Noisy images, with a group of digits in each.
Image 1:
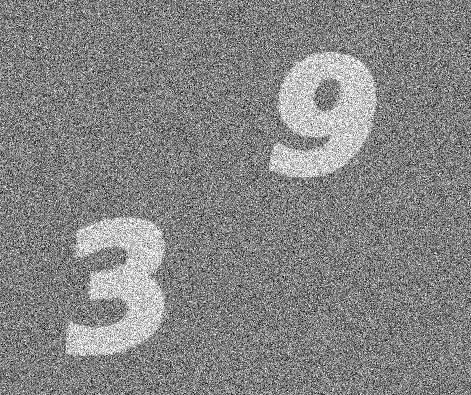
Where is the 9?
top right
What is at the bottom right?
nothing
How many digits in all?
2
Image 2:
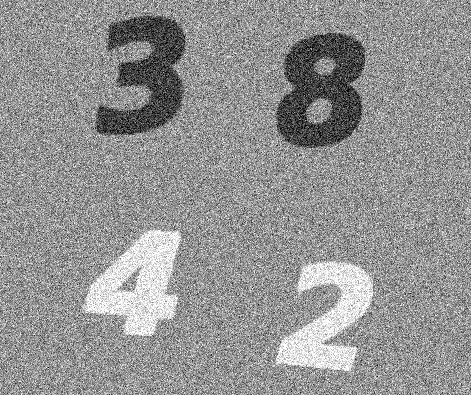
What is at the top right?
8
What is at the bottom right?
2
